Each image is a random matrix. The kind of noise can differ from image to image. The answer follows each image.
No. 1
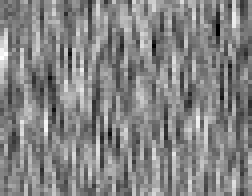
streaked along the columns
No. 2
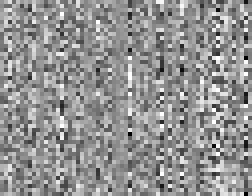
columns of uneven size
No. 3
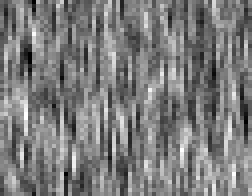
streaked along the columns
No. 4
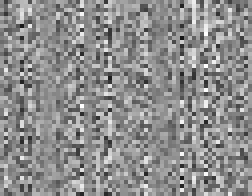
columns of uneven size
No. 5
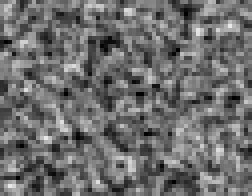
blotchy
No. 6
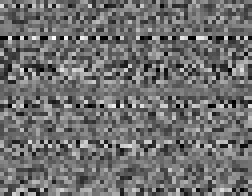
rows of uneven size
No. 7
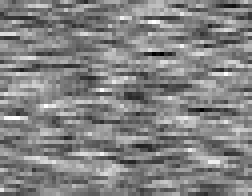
streaked along the rows
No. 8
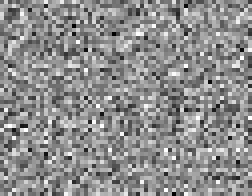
low rank plus noise
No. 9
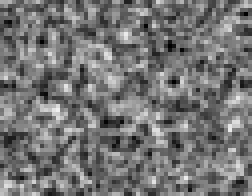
blotchy
